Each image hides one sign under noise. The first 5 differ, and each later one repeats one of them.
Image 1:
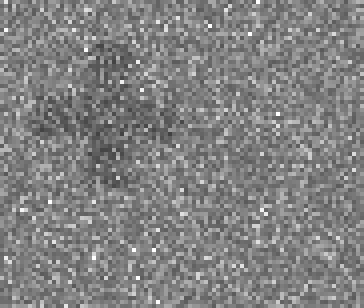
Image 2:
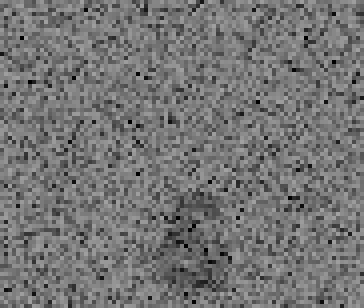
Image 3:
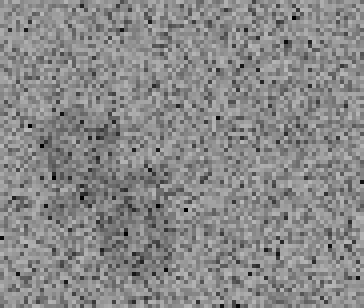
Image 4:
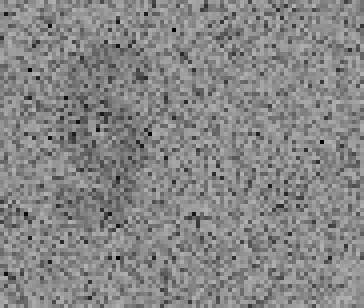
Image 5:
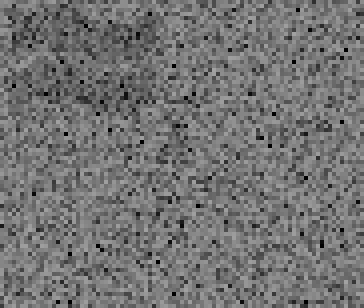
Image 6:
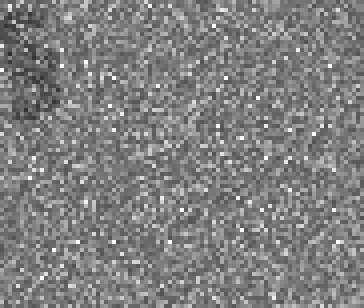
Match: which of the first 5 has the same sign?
4
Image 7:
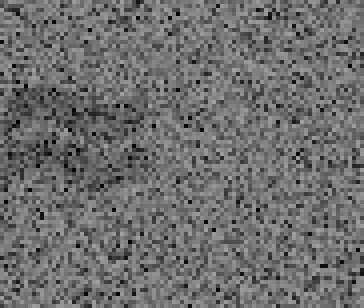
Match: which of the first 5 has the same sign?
5
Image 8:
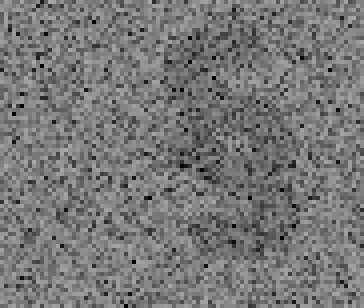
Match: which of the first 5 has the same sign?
4
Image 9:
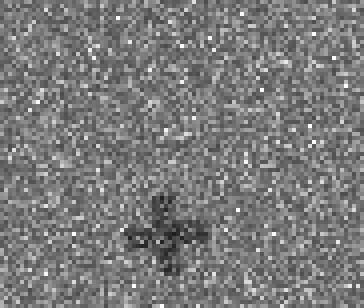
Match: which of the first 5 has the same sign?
1
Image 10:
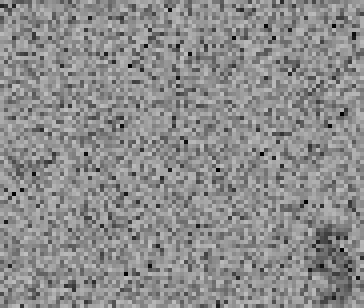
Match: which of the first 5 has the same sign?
4
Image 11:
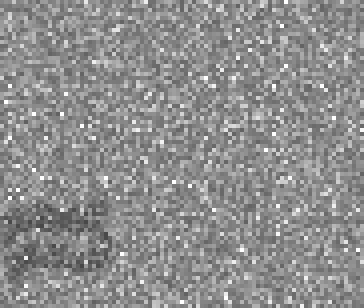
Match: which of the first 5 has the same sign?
5
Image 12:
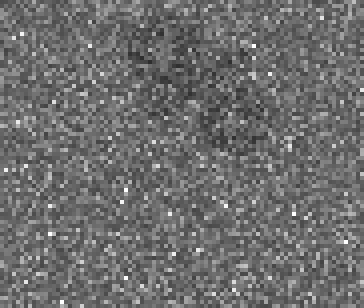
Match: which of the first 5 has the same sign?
3
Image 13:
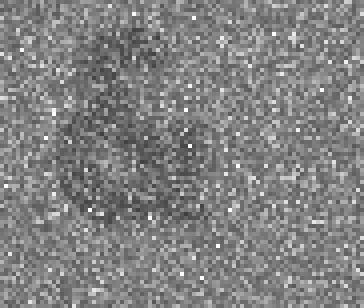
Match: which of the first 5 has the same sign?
2
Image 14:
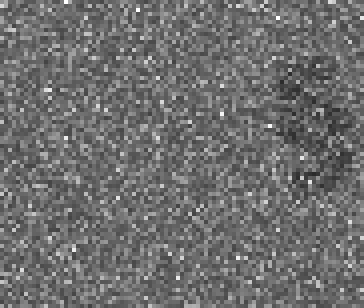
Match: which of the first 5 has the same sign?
4
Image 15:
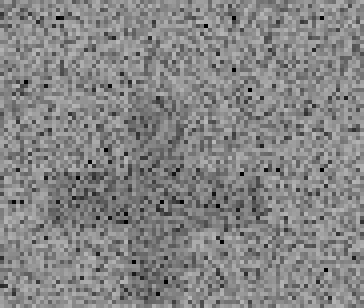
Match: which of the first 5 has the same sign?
1
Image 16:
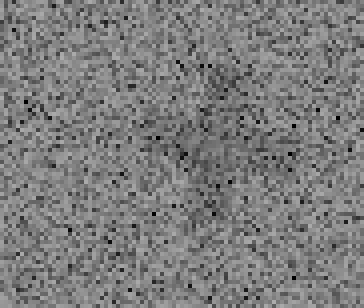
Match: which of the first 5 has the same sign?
1
